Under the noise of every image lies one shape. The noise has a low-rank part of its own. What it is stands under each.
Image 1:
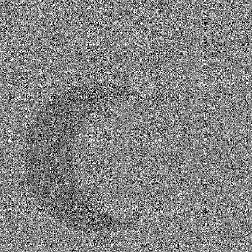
crescent
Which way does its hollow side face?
right
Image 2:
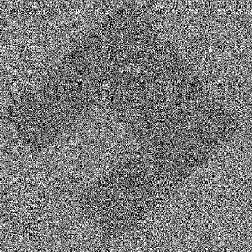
square with a notch
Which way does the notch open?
down and left
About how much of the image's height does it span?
nearly all
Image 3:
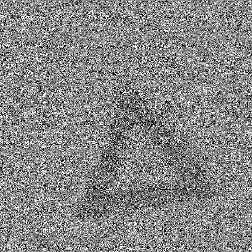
triangle frame
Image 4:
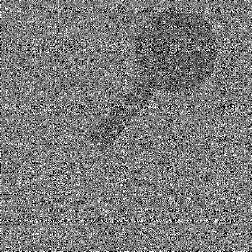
lollipop
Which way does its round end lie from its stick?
up and right
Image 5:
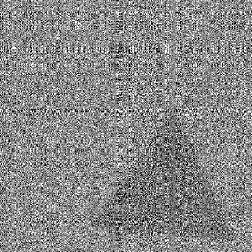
triangle
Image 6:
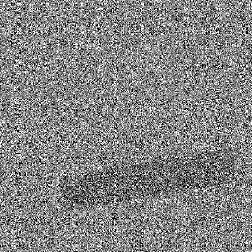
bar
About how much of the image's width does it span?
two thirds
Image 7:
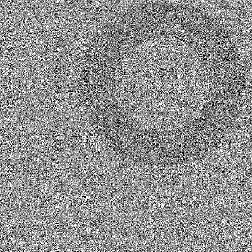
ring
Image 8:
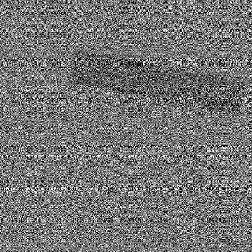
bar
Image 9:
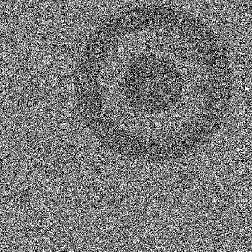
bullseye
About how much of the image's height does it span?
two thirds
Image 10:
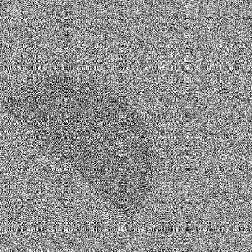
half disc
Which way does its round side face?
up and right
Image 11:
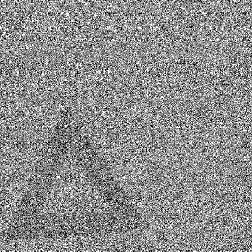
triangle frame
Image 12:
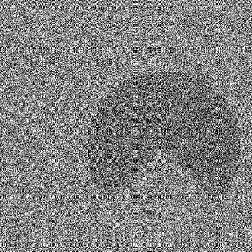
disc with a wedge cut out
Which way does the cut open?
down
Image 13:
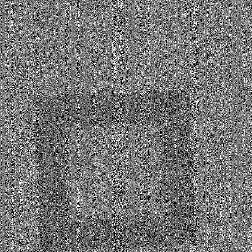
square frame
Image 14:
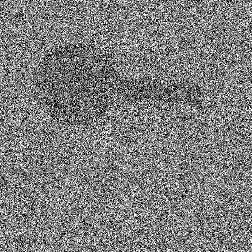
lollipop
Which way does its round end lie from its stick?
left
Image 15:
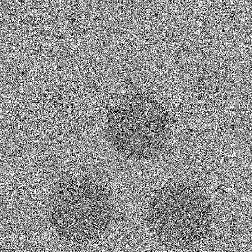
three dots
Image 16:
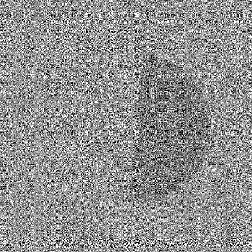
half disc
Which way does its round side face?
right
